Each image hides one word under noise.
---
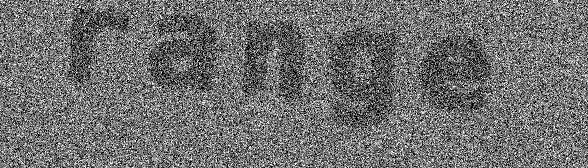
range
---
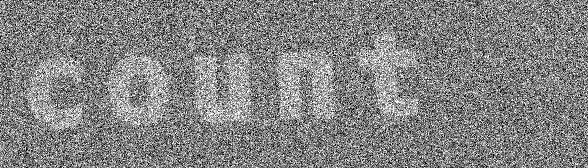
count
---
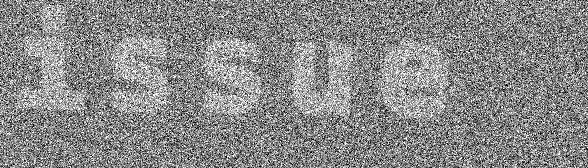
issue
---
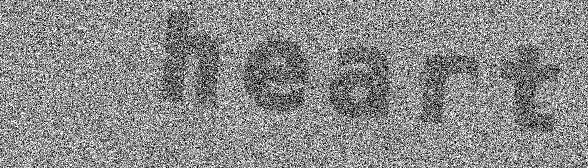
heart
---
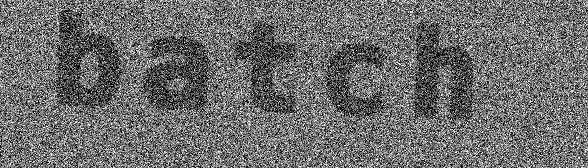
batch
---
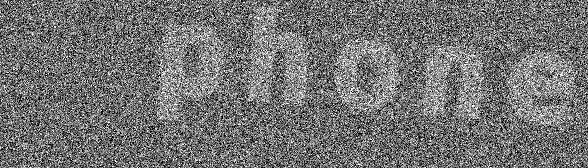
phone
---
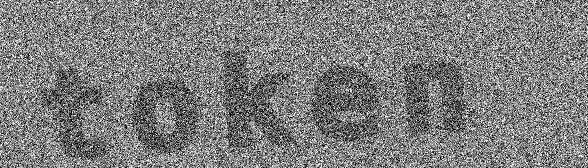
token
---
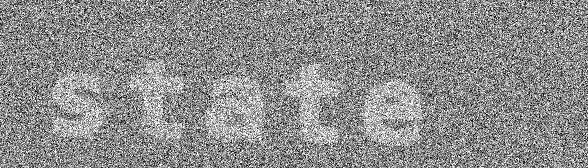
state
